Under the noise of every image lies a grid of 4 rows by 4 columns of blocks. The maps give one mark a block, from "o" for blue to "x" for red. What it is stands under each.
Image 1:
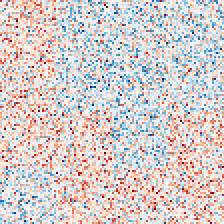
xooo
xooo
xxox
oxxx
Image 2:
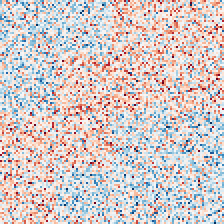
ooxx
oxxx
xxoo
xooo
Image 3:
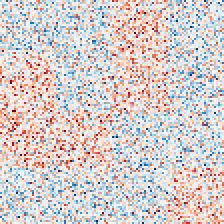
ooxo
xoxo
xxoo
ooox
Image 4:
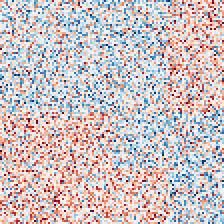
ooox
ooox
xxoo
xxxo
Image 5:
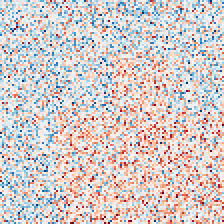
oooo
ooxo
oxxx
oxxx
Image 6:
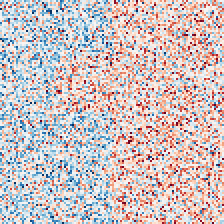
ooxx
oxxx
ooxx
ooxx
